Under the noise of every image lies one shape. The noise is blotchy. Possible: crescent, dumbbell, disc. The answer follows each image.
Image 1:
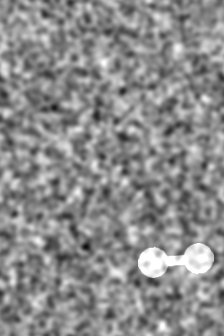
dumbbell
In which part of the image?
bottom right
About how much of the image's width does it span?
a third
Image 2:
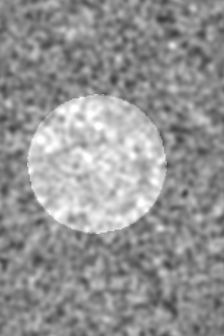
disc
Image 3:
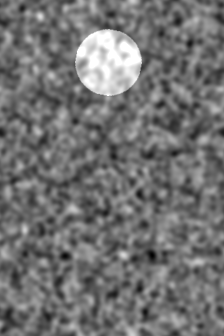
disc
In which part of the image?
top middle
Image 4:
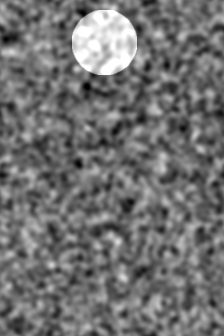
disc
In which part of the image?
top middle
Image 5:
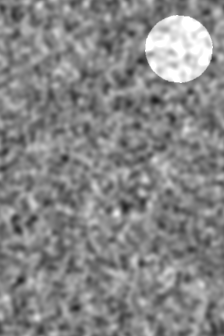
disc
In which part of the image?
top right
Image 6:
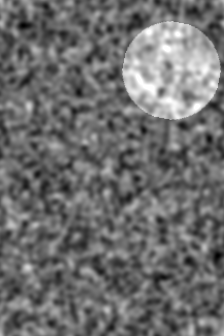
disc
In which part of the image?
top right
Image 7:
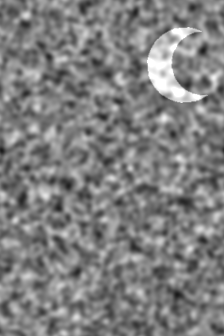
crescent
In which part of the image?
top right
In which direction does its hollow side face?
right
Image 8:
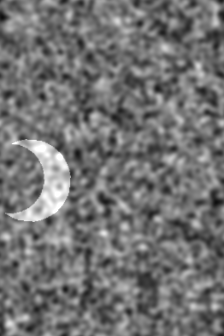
crescent
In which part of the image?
middle left
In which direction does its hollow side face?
left
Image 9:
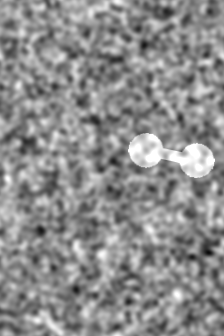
dumbbell
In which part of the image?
middle right
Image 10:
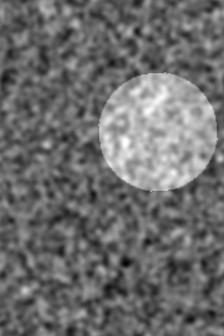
disc
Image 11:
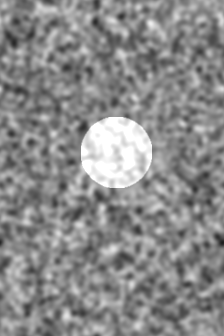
disc
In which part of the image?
centre
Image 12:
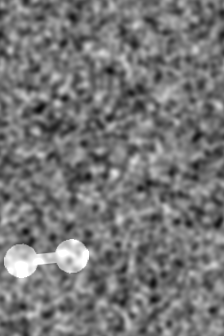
dumbbell
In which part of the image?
bottom left
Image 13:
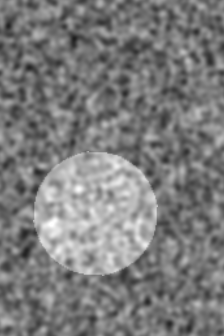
disc
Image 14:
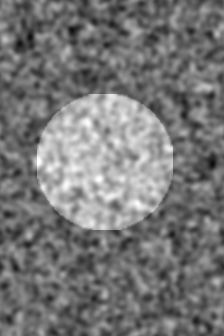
disc
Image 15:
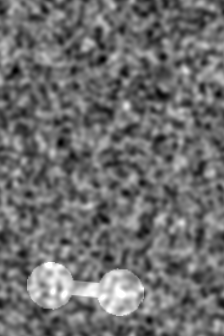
dumbbell
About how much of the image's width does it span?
half
